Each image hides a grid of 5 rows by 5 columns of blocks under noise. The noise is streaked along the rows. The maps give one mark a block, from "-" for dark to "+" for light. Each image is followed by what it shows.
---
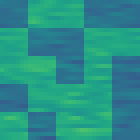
-++--
+--++
++-+-
-+++-
+-++-
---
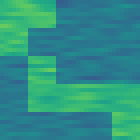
++---
+----
-+---
-++++
----+
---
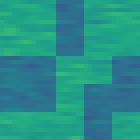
++-++
++-++
--++-
--+--
+++-+
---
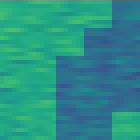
++++-
+++--
++---
++---
++--+
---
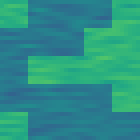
+---+
---++
-++++
----+
+----
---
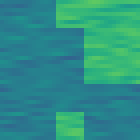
--+++
---++
---++
-----
--+--
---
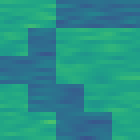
++---
+-+++
--+++
+--++
++--+
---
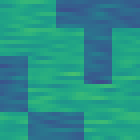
++---
+++-+
-++-+
-++++
+--++
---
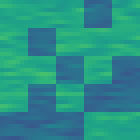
+++-+
+-+++
++-+-
+-+--
---++
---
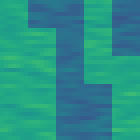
+--+-
++-+-
++-++
++--+
++--+
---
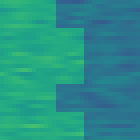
++---
+++--
+++--
++---
+++--
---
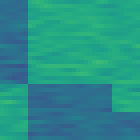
-++++
-++++
-++++
+---+
+----
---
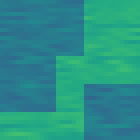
---++
---++
--+++
--+--
+++--
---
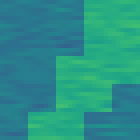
---++
---++
--+++
--++-
-++--
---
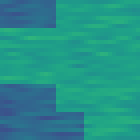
--+++
+++++
+++++
--+++
---++
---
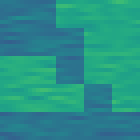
--+++
---++
++-++
+++-+
-----
